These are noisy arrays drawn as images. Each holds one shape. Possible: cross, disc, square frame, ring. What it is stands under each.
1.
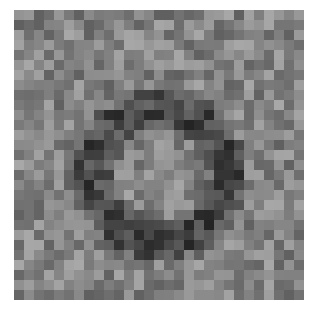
dark ring
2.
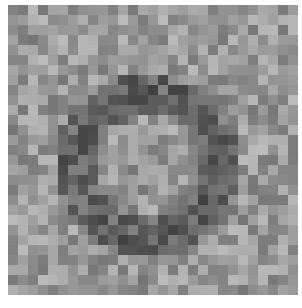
dark ring
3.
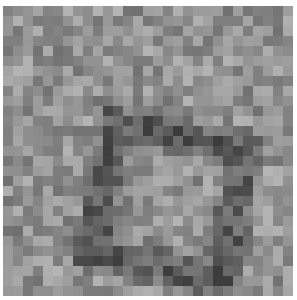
dark square frame
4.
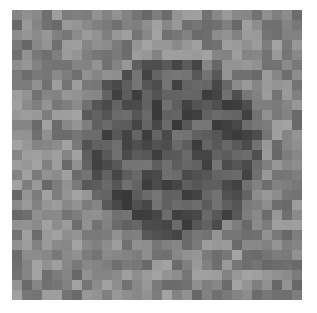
dark disc
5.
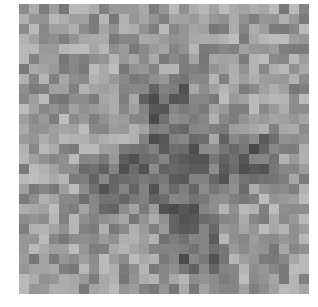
dark cross
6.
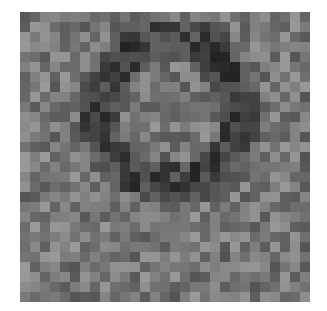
dark ring
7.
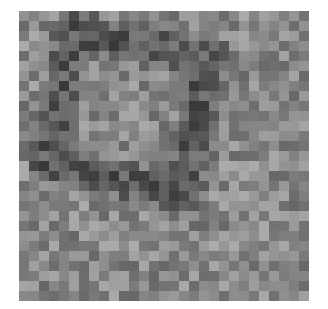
dark square frame
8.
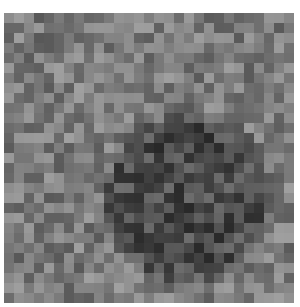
dark disc
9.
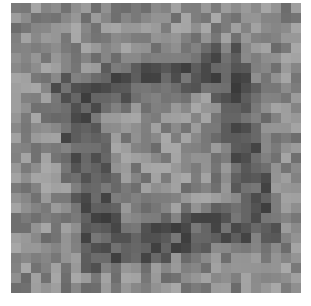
dark square frame
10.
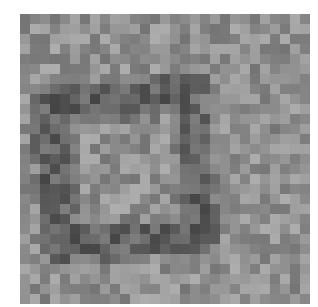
dark square frame
